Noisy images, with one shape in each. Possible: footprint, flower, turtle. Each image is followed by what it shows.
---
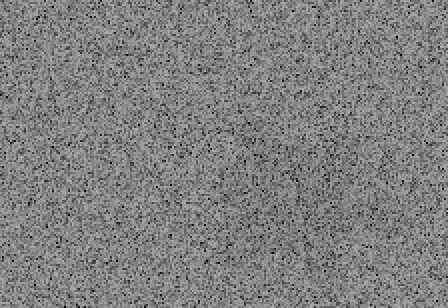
dark turtle
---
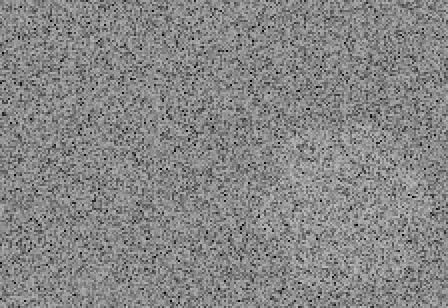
light flower
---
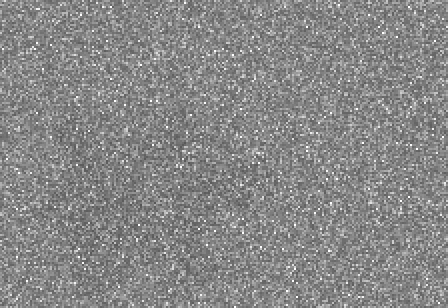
dark turtle
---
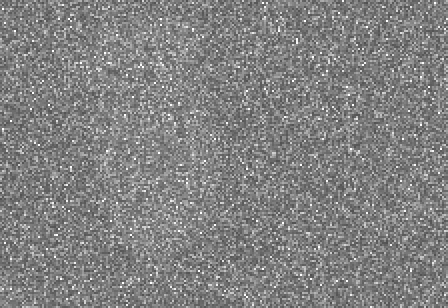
light footprint
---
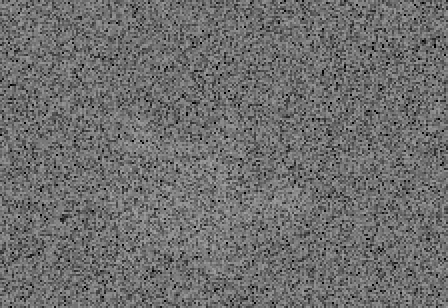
light turtle
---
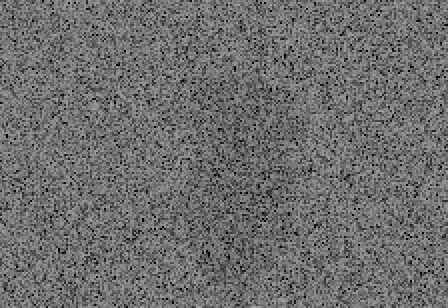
dark footprint
